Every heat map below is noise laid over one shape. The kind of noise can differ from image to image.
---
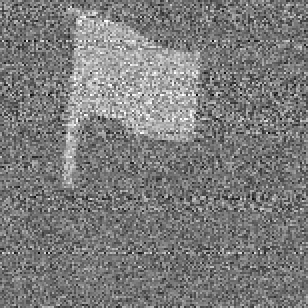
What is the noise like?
rows of uneven size
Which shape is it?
flag
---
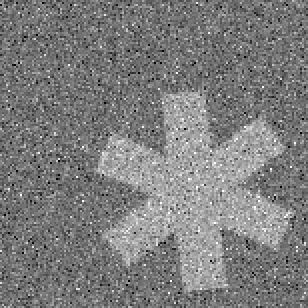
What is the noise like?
heavy tails
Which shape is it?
asterisk
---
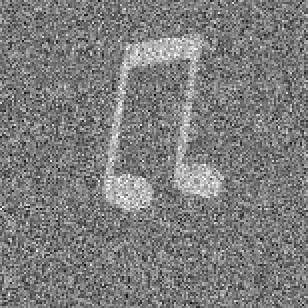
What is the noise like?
low rank plus noise
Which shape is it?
pair of musical notes
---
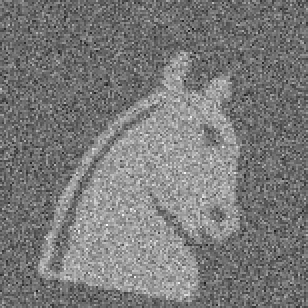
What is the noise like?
independent entries
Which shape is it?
chess knight
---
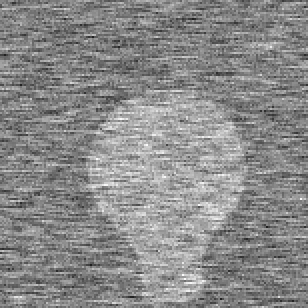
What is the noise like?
streaked along the rows
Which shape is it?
light bulb
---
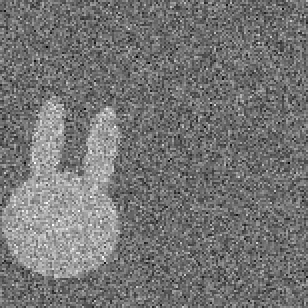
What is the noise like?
independent entries
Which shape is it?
rabbit's head
